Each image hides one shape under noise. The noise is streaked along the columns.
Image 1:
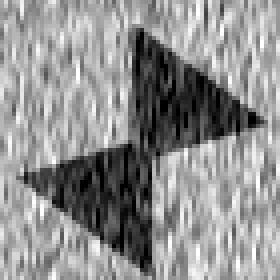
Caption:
dark bow tie
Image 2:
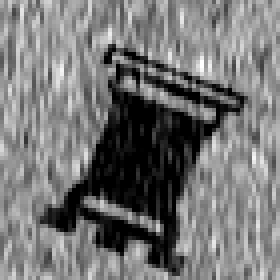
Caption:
dark chess rook
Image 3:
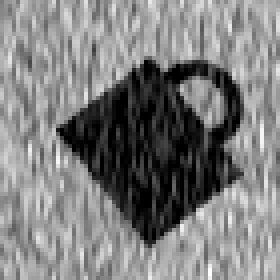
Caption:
dark cup
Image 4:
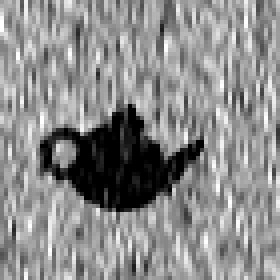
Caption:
dark teapot
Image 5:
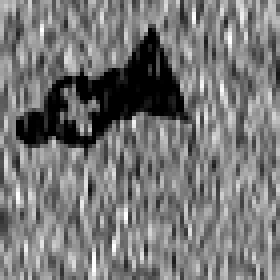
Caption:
dark chess bishop
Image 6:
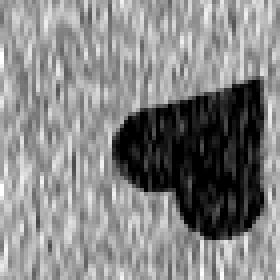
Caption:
dark heart
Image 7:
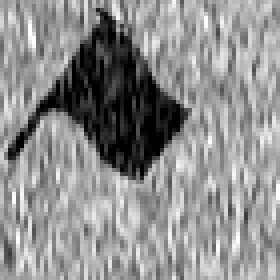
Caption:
dark flag
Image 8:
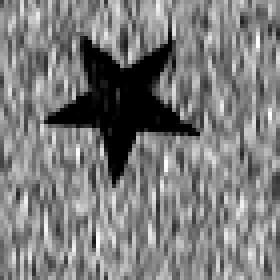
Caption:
dark star
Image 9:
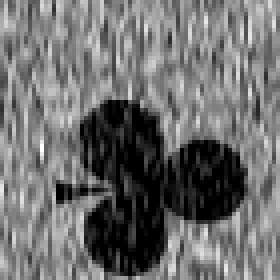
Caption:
dark club
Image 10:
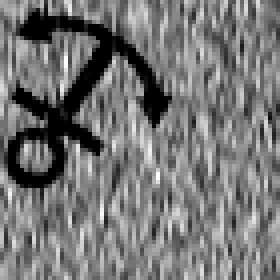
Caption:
dark anchor
